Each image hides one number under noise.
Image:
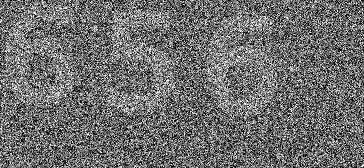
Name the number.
656
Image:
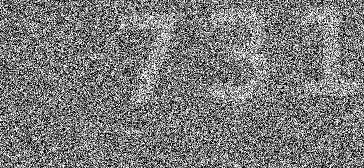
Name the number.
731
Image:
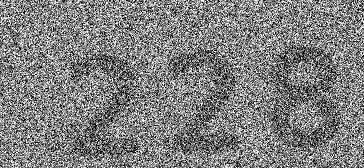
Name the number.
228
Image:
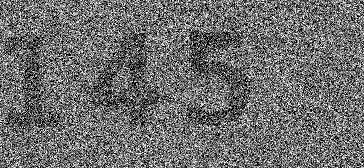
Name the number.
145
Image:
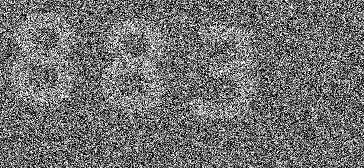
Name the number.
883
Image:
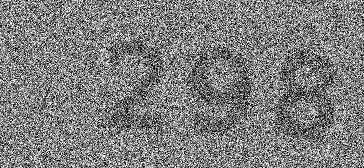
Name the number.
298
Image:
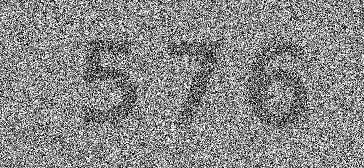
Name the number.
576
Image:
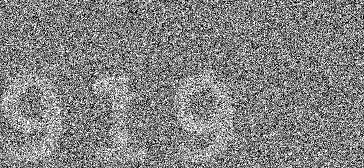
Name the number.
919
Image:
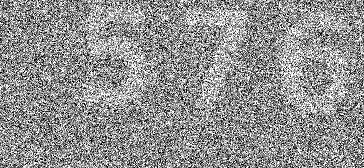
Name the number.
576
